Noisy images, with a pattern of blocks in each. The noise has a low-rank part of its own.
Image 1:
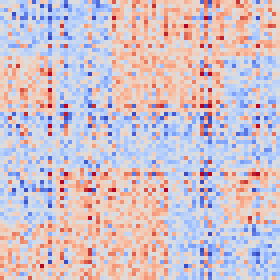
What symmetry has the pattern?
the same after a half turn
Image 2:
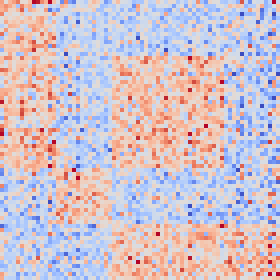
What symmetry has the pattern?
mirrored about the diagonal from the bottom left
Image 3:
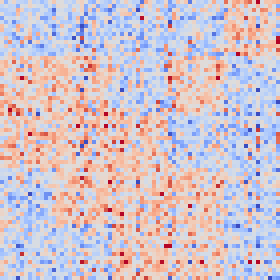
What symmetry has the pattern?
mirrored about the diagonal from the bottom left
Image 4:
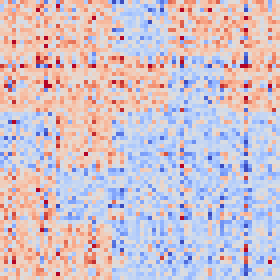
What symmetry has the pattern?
mirrored about the diagonal from the top left
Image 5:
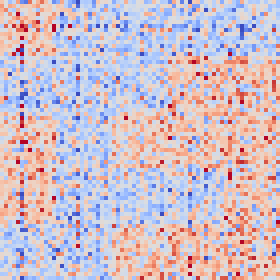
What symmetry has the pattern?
no symmetry
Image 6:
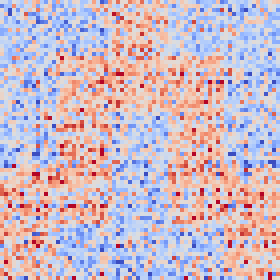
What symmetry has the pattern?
left and right mirror each other
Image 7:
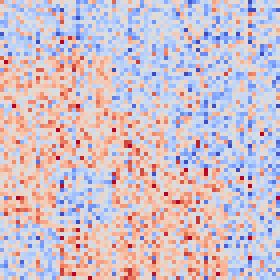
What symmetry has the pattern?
mirrored about the diagonal from the bottom left
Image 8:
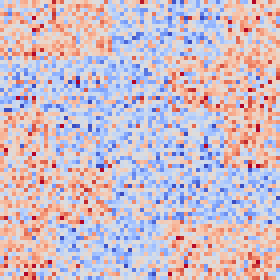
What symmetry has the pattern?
the same after a half turn
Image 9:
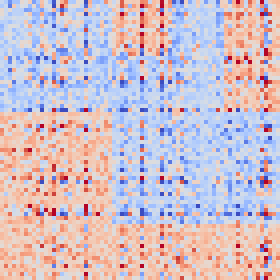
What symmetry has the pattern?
no symmetry
